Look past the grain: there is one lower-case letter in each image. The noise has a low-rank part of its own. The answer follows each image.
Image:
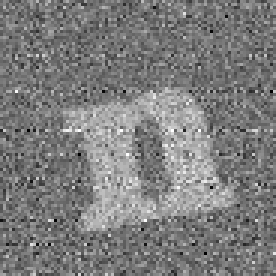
light n
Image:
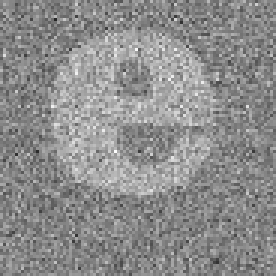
light e
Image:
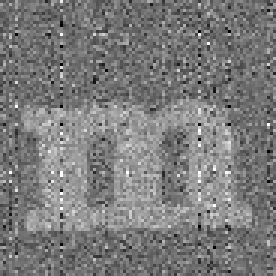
light m
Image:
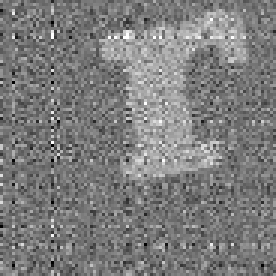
light r
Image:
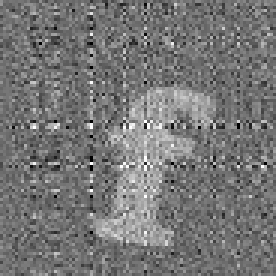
light f
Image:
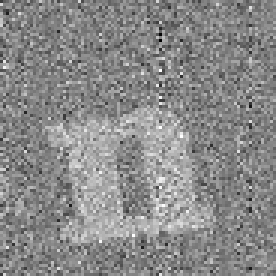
light n
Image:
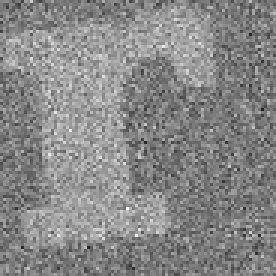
light r
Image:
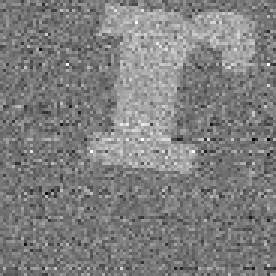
light r
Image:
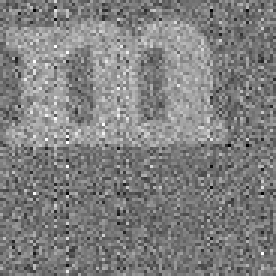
light m
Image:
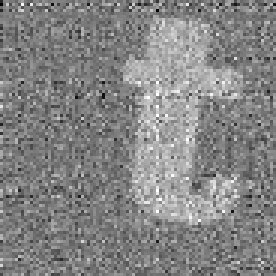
light t
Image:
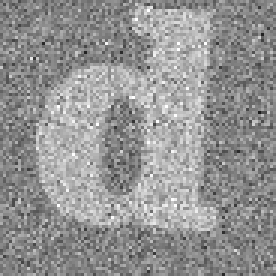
light d
